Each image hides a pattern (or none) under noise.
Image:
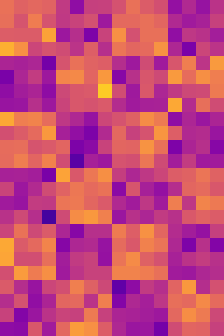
a checkerboard
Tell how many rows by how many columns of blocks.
6 by 4
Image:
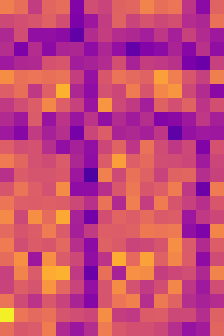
bands of rows crossing bands of columns
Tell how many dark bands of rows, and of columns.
2 and 2
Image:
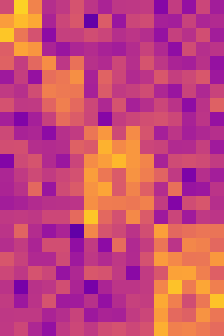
blocks along the diagonal
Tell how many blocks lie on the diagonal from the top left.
4
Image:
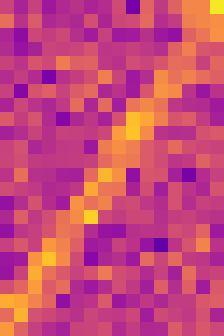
a diagonal band
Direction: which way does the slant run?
bottom left to top right
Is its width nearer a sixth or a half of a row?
a sixth
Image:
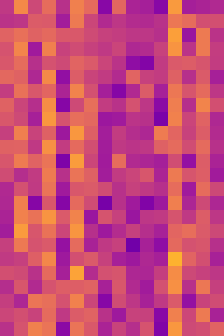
bands of columns
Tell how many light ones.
5
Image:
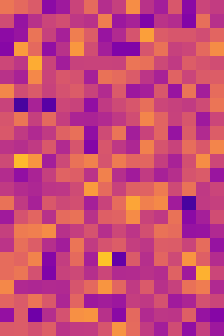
only noise
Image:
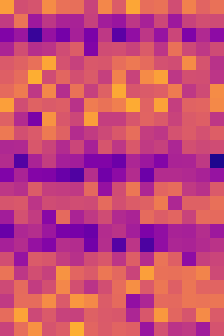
bands of rows
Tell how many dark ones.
3
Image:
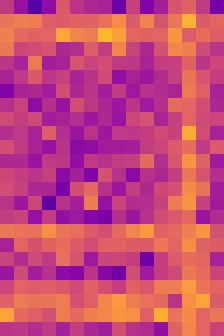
bands of rows crossing bands of columns
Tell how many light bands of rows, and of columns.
3 and 1
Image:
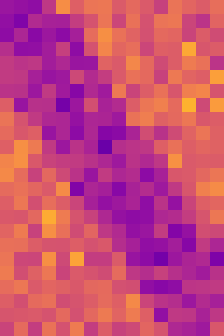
a diagonal band
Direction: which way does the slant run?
top left to bottom right
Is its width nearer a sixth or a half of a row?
a half
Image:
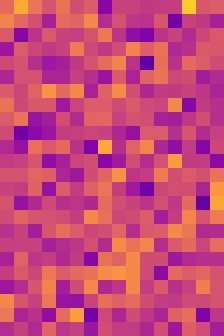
only noise
